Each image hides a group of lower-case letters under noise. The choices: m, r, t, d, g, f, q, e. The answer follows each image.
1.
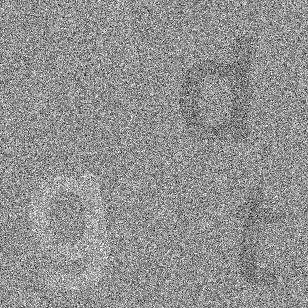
top right: dark d; bottom left: light g; bottom right: dark t
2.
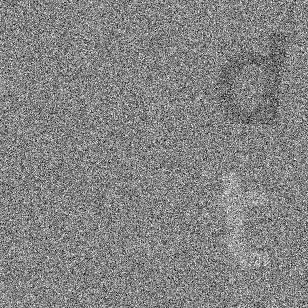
top right: dark d; bottom right: light t
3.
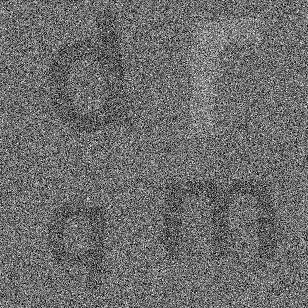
top left: dark d; top right: light r; bottom left: dark q; bottom right: dark m
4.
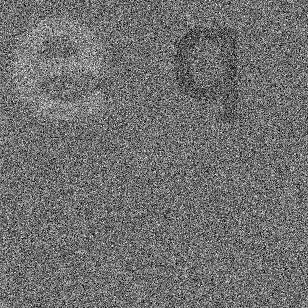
top left: light e; top right: dark q
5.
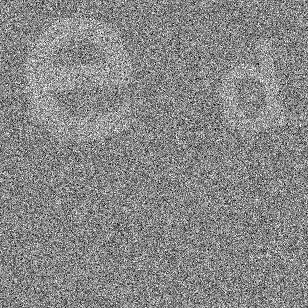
top left: light e; top right: light d
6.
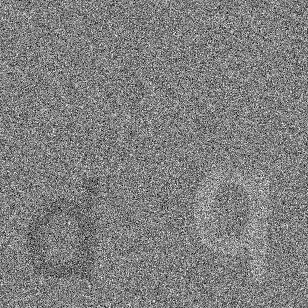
bottom left: dark d; bottom right: light q
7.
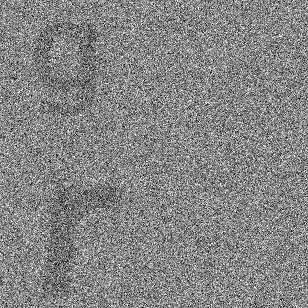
top left: dark g; bottom left: dark r
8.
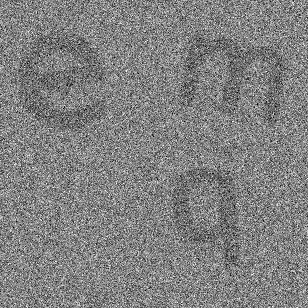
top left: dark e; top right: dark m; bottom right: dark q
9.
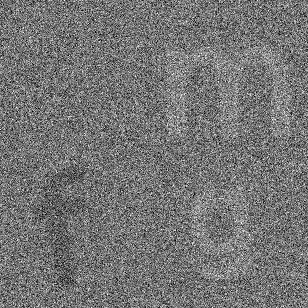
top right: light m; bottom left: dark f; bottom right: light g
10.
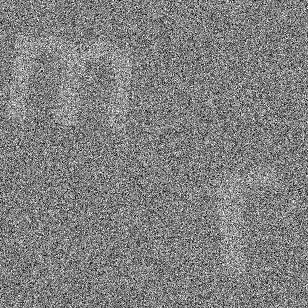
top left: light m; bottom right: light r
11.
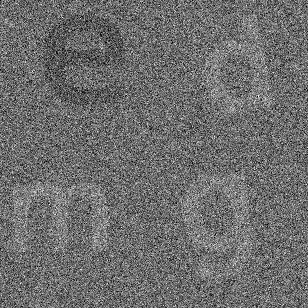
top left: dark e; top right: light d; bottom left: light m; bottom right: light g
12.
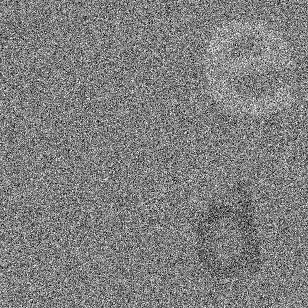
top right: light e; bottom right: dark d
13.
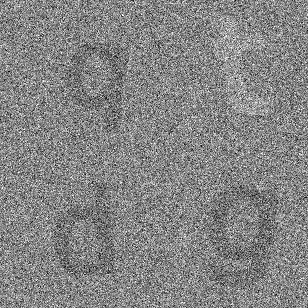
top left: dark q; top right: light t; bottom left: dark d; bottom right: dark g
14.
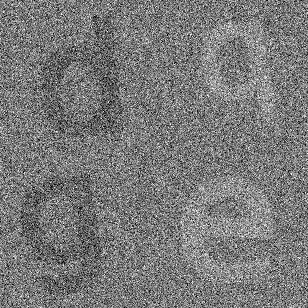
top left: dark d; top right: light q; bottom left: dark g; bottom right: light e
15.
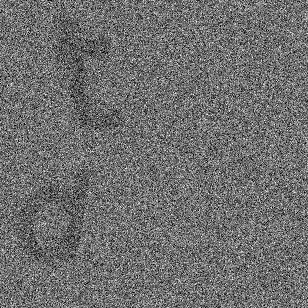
top left: dark t; bottom left: dark d
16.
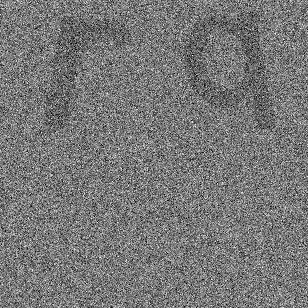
top left: dark r; top right: dark q
